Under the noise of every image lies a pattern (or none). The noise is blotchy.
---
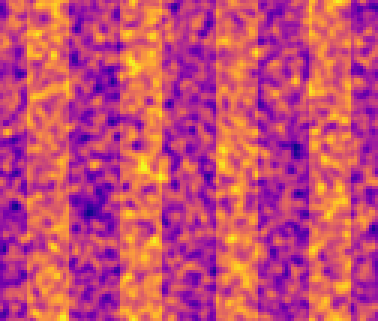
vertical stripes
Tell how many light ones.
4
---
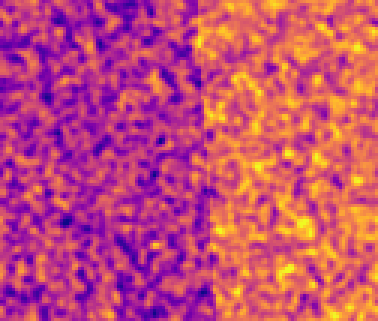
a sharp edge
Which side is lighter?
right
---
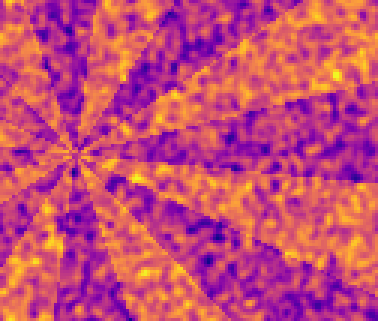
spokes from one point
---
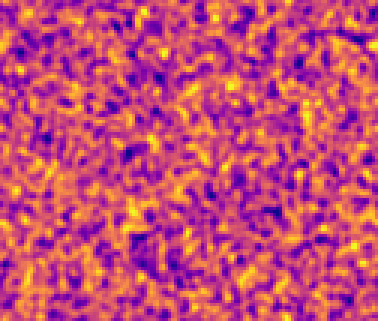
only noise
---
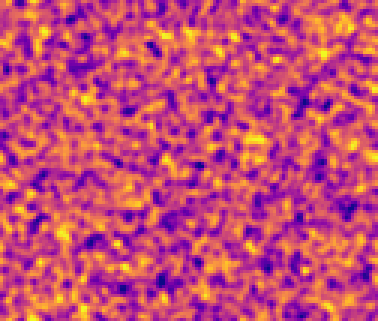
only noise
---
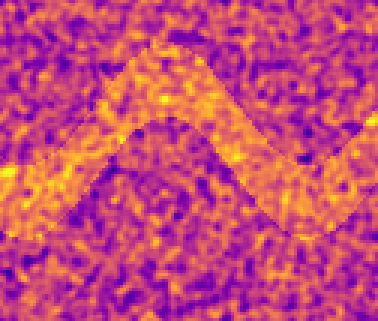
a wavy band
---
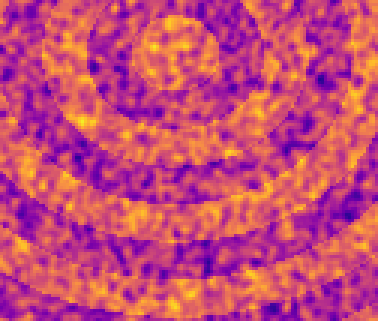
rings round one point
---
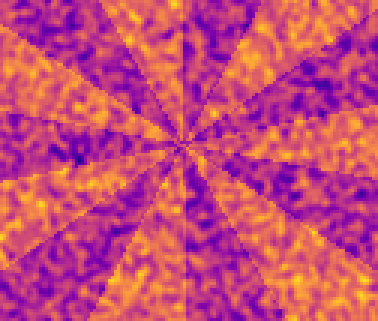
spokes from one point
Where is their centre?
centre
